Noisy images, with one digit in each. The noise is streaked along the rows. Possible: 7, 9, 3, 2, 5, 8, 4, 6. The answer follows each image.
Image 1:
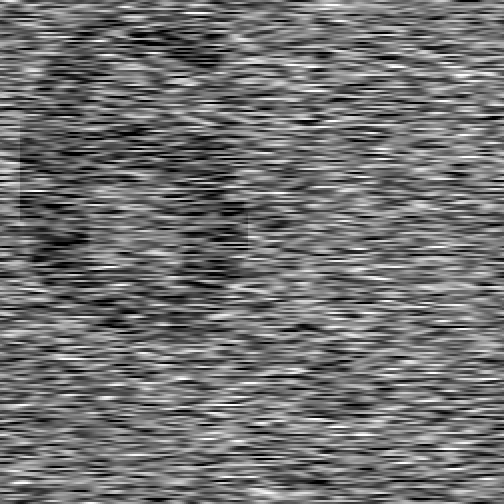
6
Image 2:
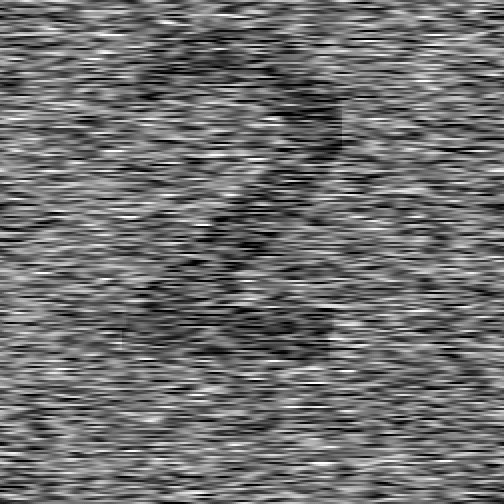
2
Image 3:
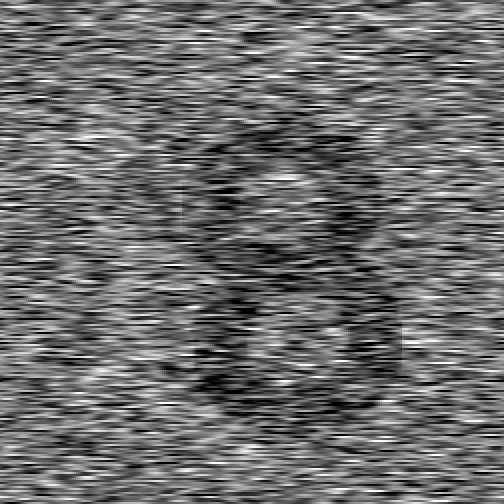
8
